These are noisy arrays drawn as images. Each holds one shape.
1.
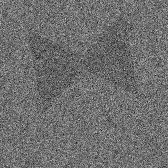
bow tie
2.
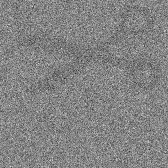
pair of scissors
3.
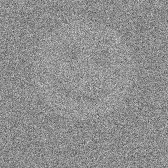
smiling face
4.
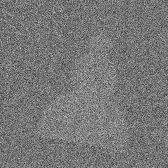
chess pawn
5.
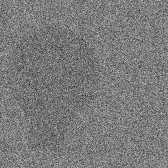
light bulb
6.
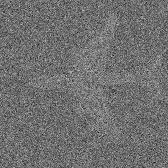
airplane
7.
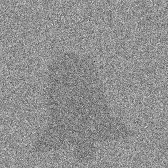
bell
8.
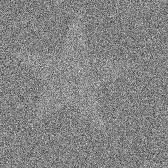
star
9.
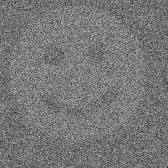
smiling face
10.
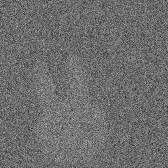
rabbit's head
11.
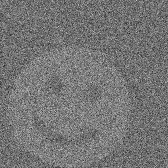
smiling face
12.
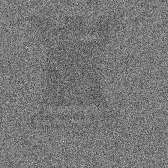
chess rook
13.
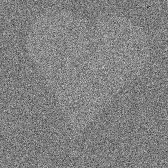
heart
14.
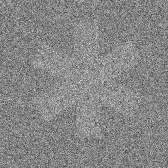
asterisk
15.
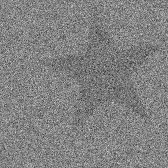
star
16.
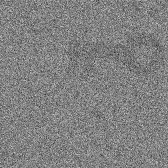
key
